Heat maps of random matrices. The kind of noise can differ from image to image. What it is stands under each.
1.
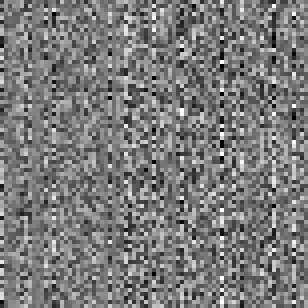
columns of uneven size
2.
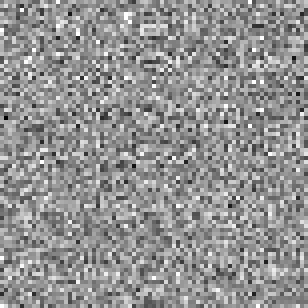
low rank plus noise
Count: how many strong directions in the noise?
five to eight
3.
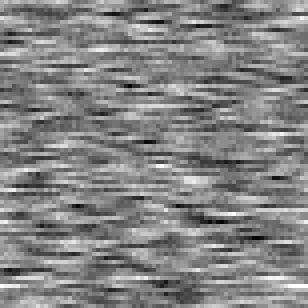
streaked along the rows
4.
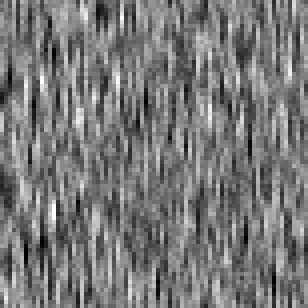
streaked along the columns
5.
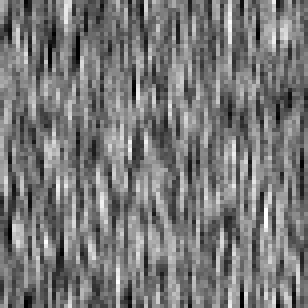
streaked along the columns
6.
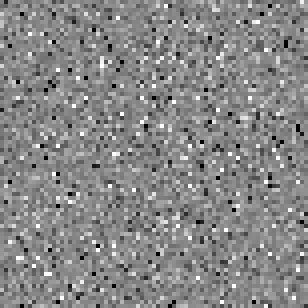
heavy tails
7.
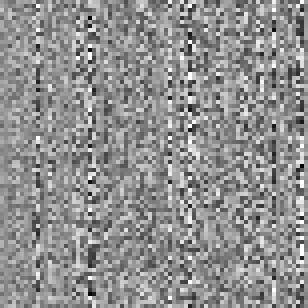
columns of uneven size
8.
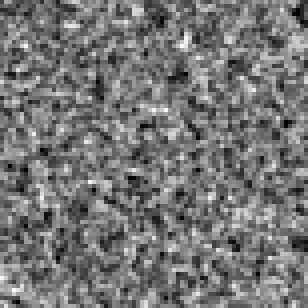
blotchy
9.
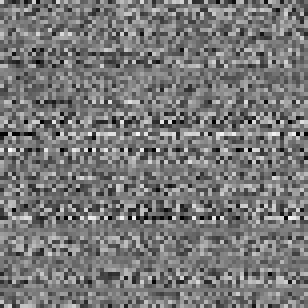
rows of uneven size
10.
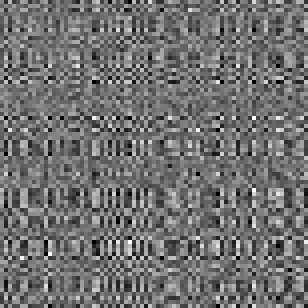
low rank plus noise
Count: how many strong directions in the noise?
one
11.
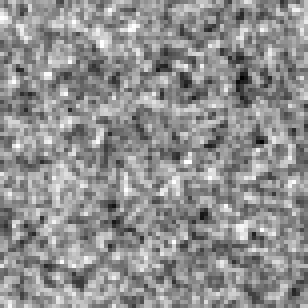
blotchy
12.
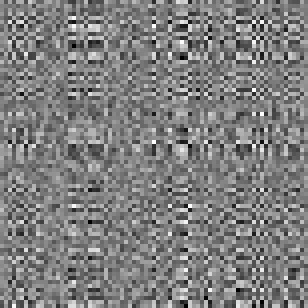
low rank plus noise
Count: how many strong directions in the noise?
one
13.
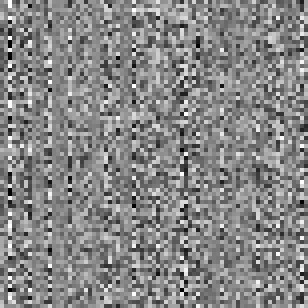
columns of uneven size
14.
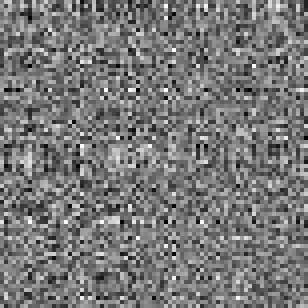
low rank plus noise
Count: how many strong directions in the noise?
three or four
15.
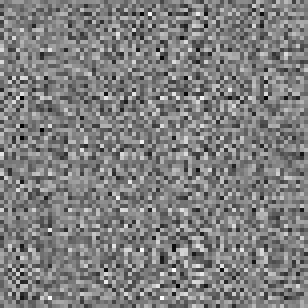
low rank plus noise
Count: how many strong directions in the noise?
three or four
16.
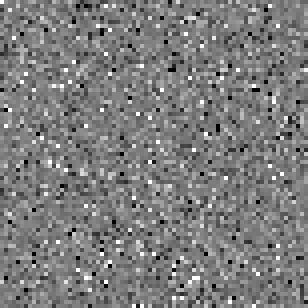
heavy tails
